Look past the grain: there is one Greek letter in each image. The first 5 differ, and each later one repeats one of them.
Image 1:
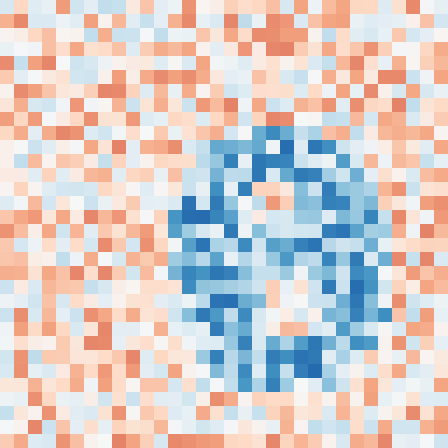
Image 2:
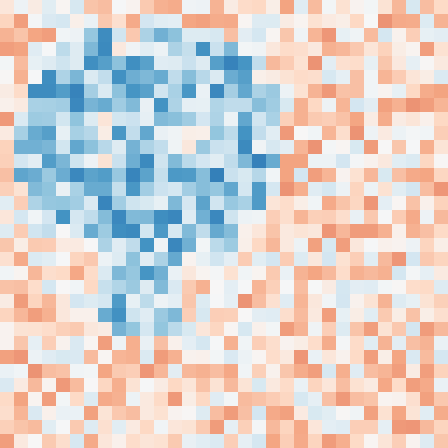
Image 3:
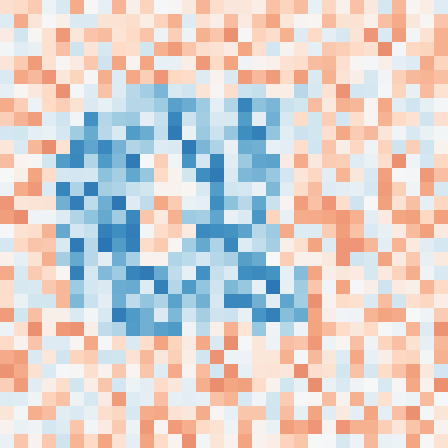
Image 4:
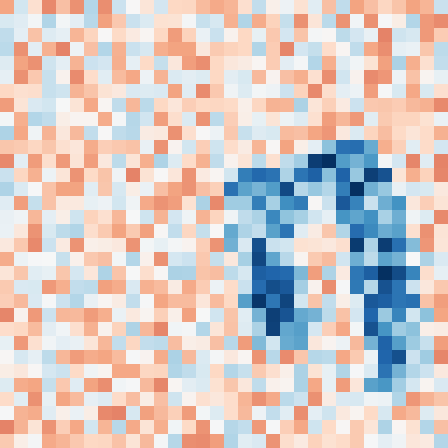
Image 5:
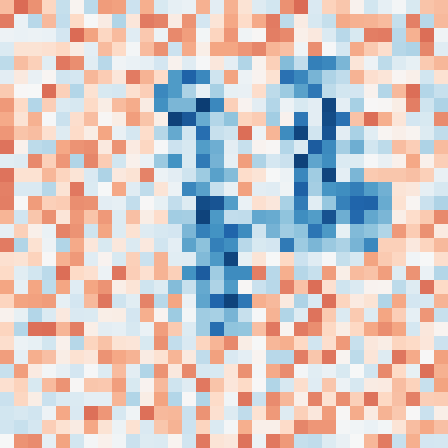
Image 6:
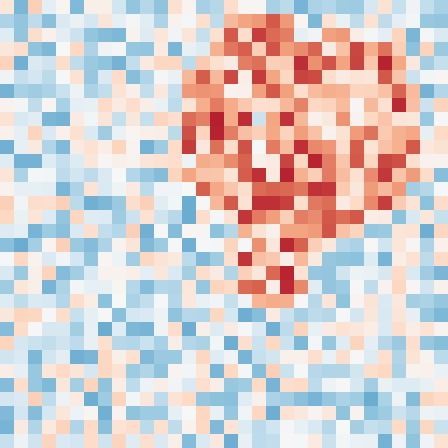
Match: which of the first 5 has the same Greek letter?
2
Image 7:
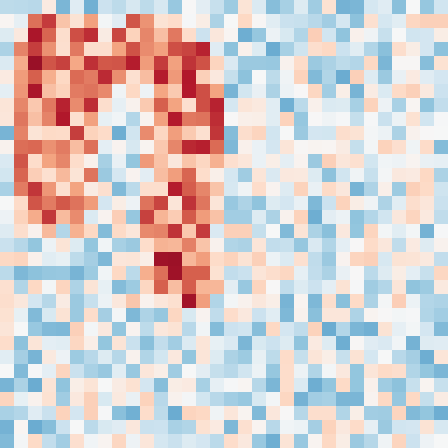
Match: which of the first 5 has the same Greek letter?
4
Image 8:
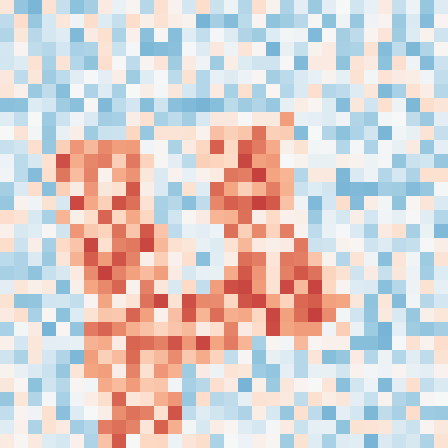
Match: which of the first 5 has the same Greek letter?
5
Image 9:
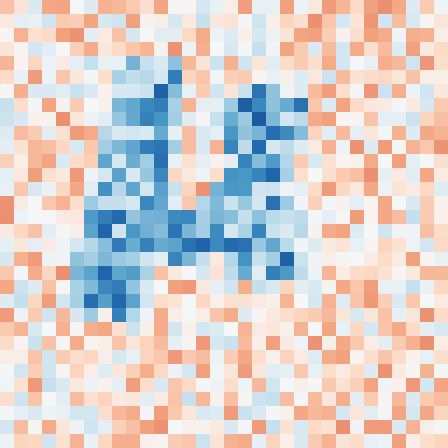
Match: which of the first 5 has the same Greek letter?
5
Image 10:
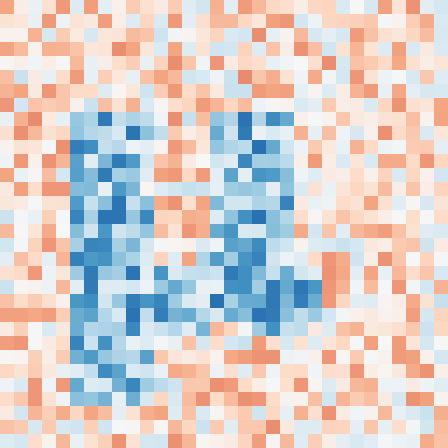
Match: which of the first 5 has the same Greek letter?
5
